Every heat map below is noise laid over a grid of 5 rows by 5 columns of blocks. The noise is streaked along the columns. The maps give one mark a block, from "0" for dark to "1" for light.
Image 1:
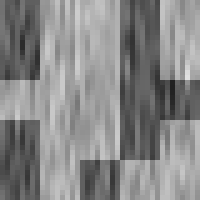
0 1 1 0 1
0 1 1 0 1
1 1 1 0 0
0 1 1 0 1
0 1 0 1 1
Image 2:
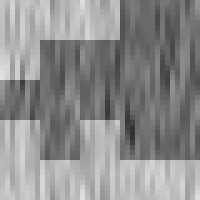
1 1 1 0 0
1 0 0 0 0
0 0 0 0 0
1 0 1 0 0
1 1 1 1 1
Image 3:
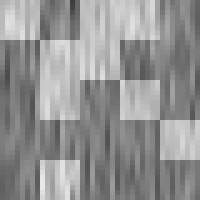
1 0 1 1 0
0 1 1 0 0
0 1 0 1 0
0 0 0 0 1
0 1 0 0 0
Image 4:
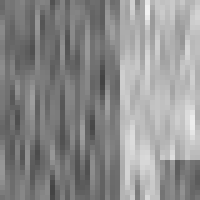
0 0 0 1 1
0 0 0 1 1
0 0 0 1 1
0 0 0 1 1
0 0 0 1 0
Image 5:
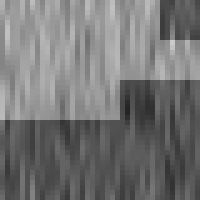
1 1 1 1 0
1 1 1 1 1
1 1 1 0 0
0 0 0 0 0
0 0 0 0 0
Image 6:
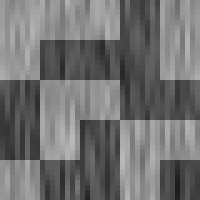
1 1 1 0 1
1 0 0 0 1
0 1 1 0 0
0 1 0 1 1
1 0 0 1 0
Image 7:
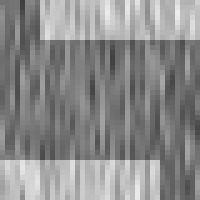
0 1 1 1 1
0 0 0 0 0
0 0 0 0 0
0 0 0 0 0
1 1 1 1 0
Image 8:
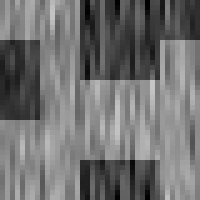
1 1 0 0 0
0 1 0 0 1
0 1 1 1 1
1 1 1 1 1
1 1 0 0 1
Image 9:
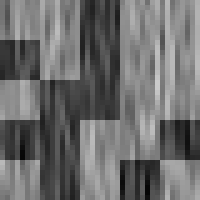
1 1 0 1 1
0 1 0 1 1
1 0 0 1 1
0 0 1 1 0
1 0 1 0 1
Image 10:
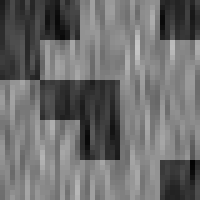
0 0 1 1 0
0 1 1 1 1
1 0 0 1 1
1 1 0 1 1
1 1 1 1 0
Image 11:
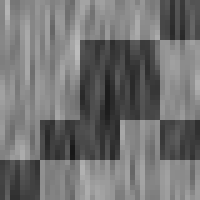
1 1 1 1 0
1 1 0 0 1
1 1 0 0 1
1 0 0 1 0
0 1 1 1 1
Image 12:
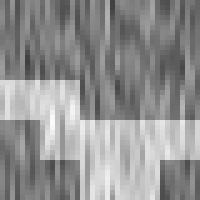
0 0 0 0 0
0 0 0 0 0
1 1 0 0 0
0 1 1 1 1
0 0 1 1 0
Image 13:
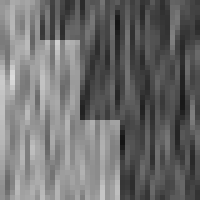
1 0 0 0 0
1 1 0 0 0
1 1 0 0 0
1 1 1 0 0
1 1 1 0 0
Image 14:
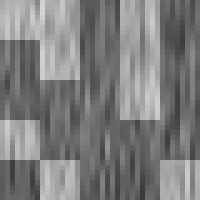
1 1 0 1 0
0 1 0 1 0
0 0 0 1 0
1 0 0 0 0
0 1 0 0 1
